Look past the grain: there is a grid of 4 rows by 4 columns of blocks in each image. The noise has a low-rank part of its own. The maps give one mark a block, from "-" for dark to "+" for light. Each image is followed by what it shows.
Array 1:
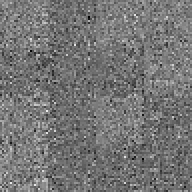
+-++
---+
+-+-
+---
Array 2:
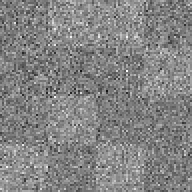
-++-
---+
-+--
+-+-
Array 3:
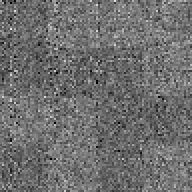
-+++
---+
++--
-+-+
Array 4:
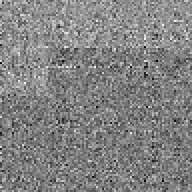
++++
+---
----
----
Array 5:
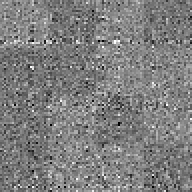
+-+-
--++
-+-+
-++-
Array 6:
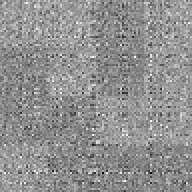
++-+
-+-+
--++
+---
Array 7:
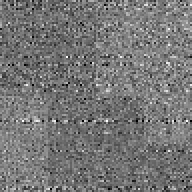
--++
--++
+--+
+---
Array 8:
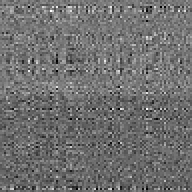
++++
++++
----
----
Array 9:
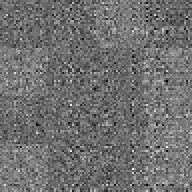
--+-
+--+
---+
+--+
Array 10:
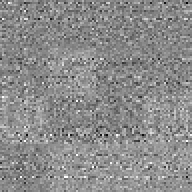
----
-+--
+--+
-+++
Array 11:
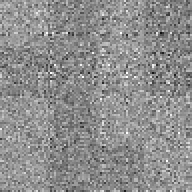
+-+-
--+-
+-++
+--+
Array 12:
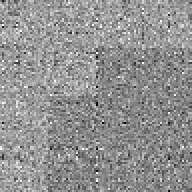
++++
++--
+---
+---
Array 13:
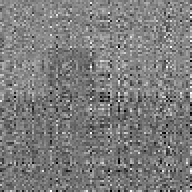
++++
+-++
----
----
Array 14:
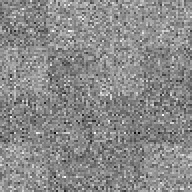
-+++
+-+-
----
+--+
